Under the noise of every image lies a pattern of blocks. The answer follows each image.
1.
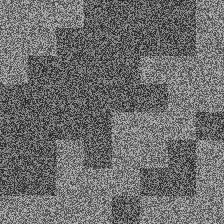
mirrored about the diagonal from the top left
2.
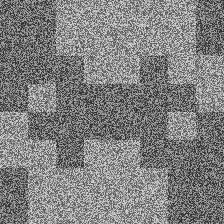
the same after a half turn
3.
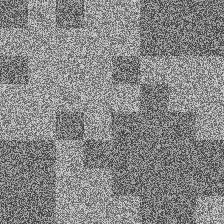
mirrored about the diagonal from the top left
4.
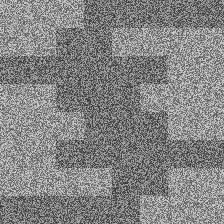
the same after a half turn
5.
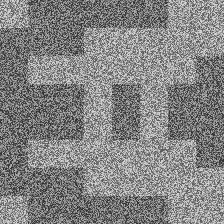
top and bottom mirror each other
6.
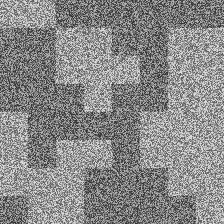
no symmetry
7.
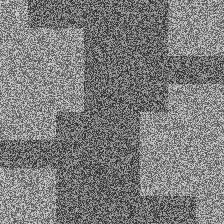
the same after a half turn
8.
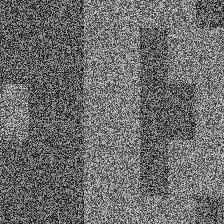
top and bottom mirror each other
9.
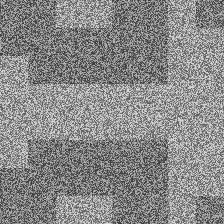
top and bottom mirror each other
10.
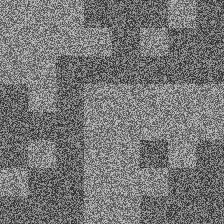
mirrored about the diagonal from the top left
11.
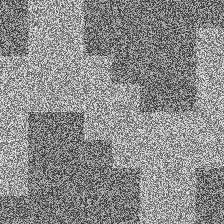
the same after a half turn
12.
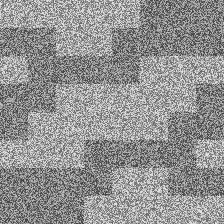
the same after a half turn
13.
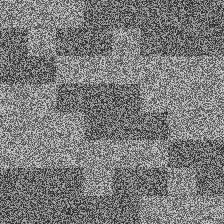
the same after a half turn
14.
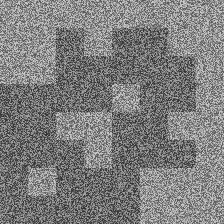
mirrored about the diagonal from the bottom left
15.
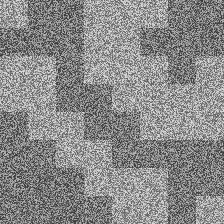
mirrored about the diagonal from the bottom left
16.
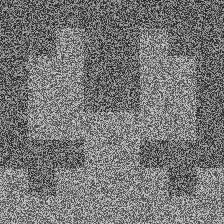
left and right mirror each other
